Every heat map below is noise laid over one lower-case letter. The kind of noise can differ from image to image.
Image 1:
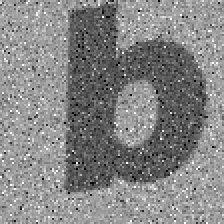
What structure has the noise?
heavy tails
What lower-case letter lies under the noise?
b
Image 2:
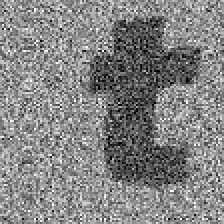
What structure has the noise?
low rank plus noise
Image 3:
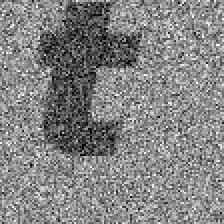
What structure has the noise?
independent entries
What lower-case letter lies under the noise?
t
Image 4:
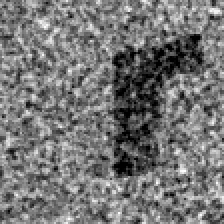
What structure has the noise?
blotchy
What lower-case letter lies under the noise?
r
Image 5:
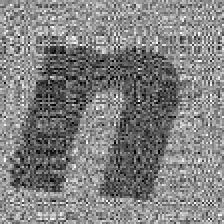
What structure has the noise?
low rank plus noise
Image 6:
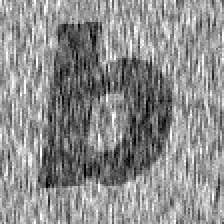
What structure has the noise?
streaked along the columns
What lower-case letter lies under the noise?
b
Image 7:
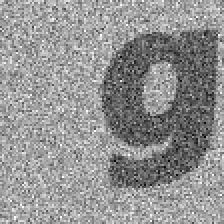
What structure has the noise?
independent entries
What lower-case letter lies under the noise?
g
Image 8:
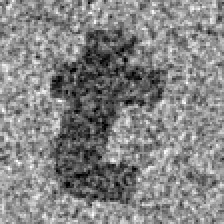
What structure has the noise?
blotchy
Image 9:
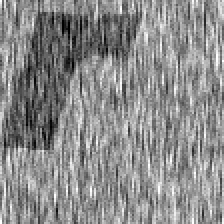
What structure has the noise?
streaked along the columns
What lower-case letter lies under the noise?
r
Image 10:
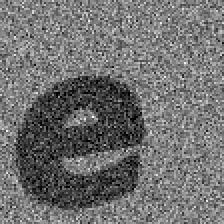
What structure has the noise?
independent entries
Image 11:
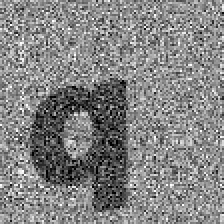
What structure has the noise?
low rank plus noise
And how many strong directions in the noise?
five to eight
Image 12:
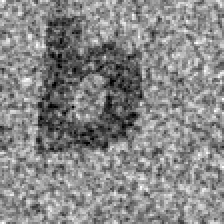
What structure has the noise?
blotchy
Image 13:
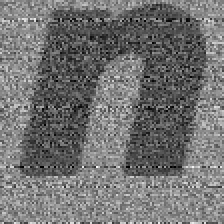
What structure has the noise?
rows of uneven size
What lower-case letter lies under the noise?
n
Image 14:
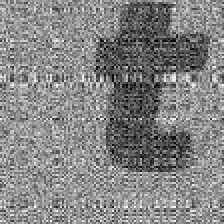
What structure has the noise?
low rank plus noise
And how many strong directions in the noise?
one
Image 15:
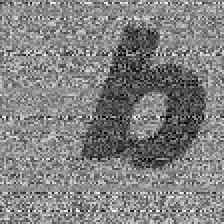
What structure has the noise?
rows of uneven size
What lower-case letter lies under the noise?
b
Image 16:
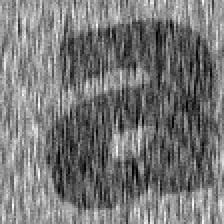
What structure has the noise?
streaked along the columns
